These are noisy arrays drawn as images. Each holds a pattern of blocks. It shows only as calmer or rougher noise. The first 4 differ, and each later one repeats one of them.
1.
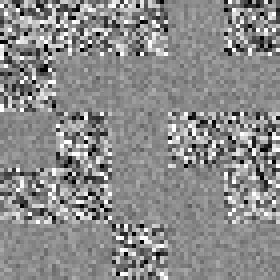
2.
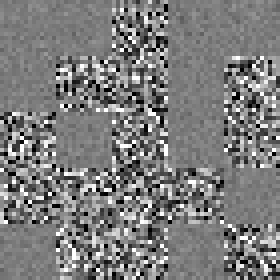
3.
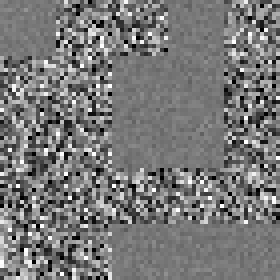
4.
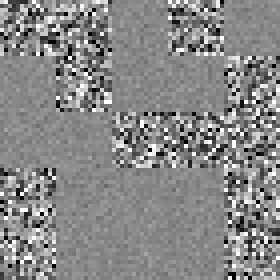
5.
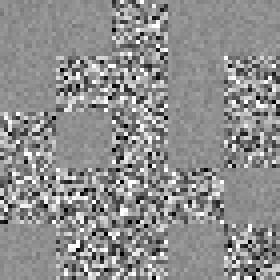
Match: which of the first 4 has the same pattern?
2
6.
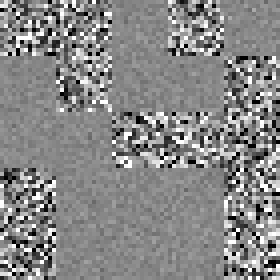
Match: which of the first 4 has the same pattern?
4
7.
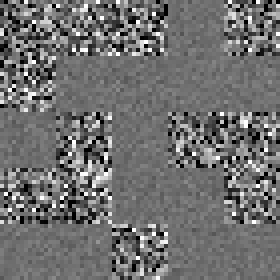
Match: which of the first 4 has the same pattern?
1
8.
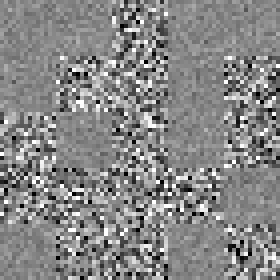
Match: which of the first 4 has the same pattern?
2
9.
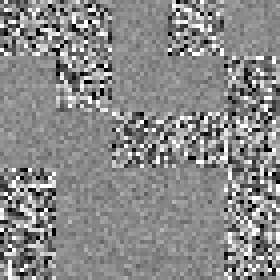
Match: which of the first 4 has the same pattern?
4
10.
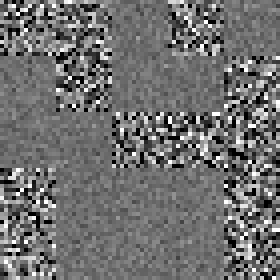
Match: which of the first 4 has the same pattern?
4
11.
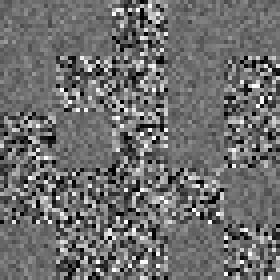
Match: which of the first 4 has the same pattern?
2
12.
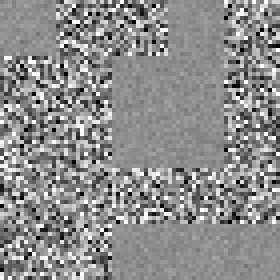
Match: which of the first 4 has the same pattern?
3
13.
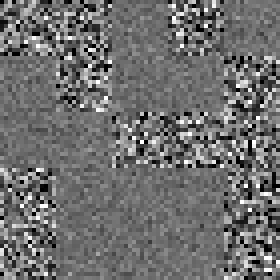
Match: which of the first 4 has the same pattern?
4
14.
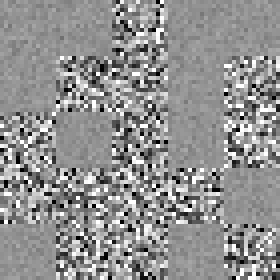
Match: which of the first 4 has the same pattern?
2
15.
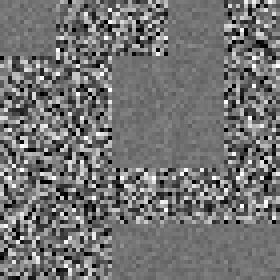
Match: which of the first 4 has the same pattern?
3
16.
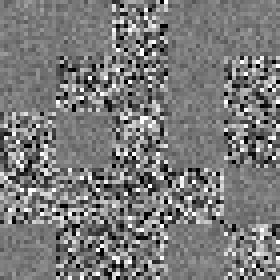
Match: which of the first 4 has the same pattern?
2
